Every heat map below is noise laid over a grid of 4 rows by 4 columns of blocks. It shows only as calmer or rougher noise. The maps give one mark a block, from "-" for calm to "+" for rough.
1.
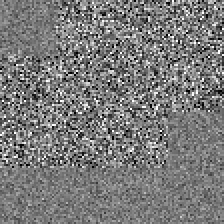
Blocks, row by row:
-+++
++++
+++-
----
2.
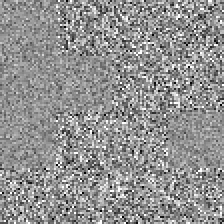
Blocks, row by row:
-+++
--++
-++-
++++
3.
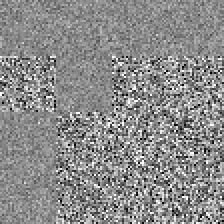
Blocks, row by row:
----
+-++
-+++
-+++
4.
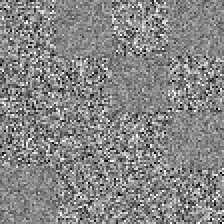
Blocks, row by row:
+-+-
++-+
+++-
-+++
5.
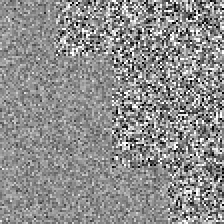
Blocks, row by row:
-+++
--++
--++
---+
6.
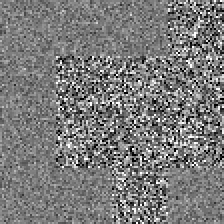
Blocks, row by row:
---+
-+++
-+++
--+-
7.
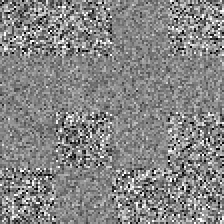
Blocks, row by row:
++-+
----
-+-+
+-++
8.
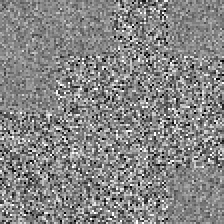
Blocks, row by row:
--+-
-+++
++++
+++-
